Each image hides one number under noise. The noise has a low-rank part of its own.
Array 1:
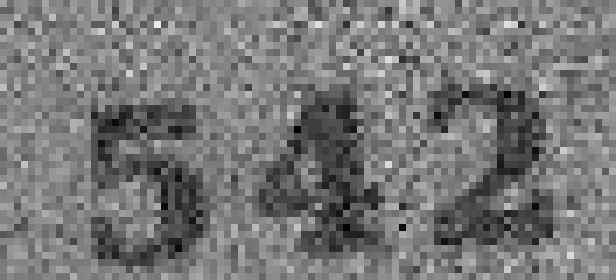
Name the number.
542
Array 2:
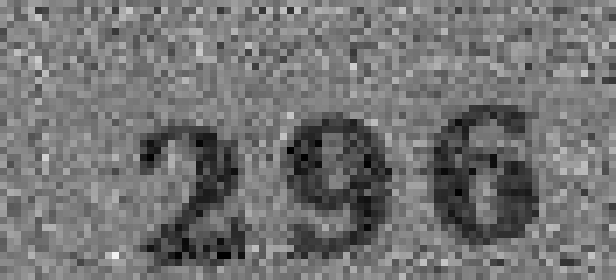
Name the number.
296
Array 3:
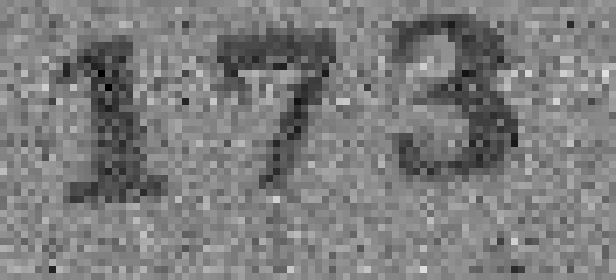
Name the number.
173
